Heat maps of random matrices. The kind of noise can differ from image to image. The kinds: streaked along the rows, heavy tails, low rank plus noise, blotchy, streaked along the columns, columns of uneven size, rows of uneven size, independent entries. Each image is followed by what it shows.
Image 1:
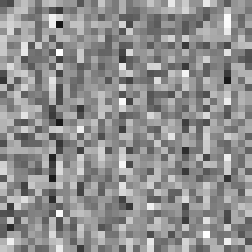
columns of uneven size
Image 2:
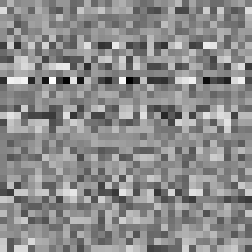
rows of uneven size
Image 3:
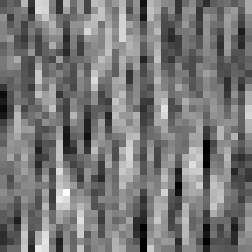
streaked along the columns
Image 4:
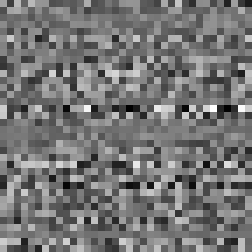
rows of uneven size
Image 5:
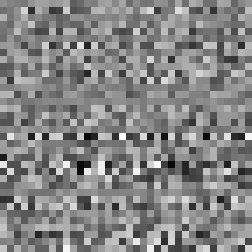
rows of uneven size
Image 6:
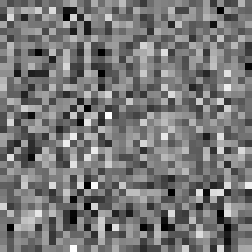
low rank plus noise
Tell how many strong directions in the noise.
three or four
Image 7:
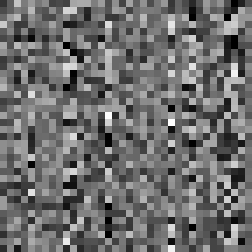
columns of uneven size
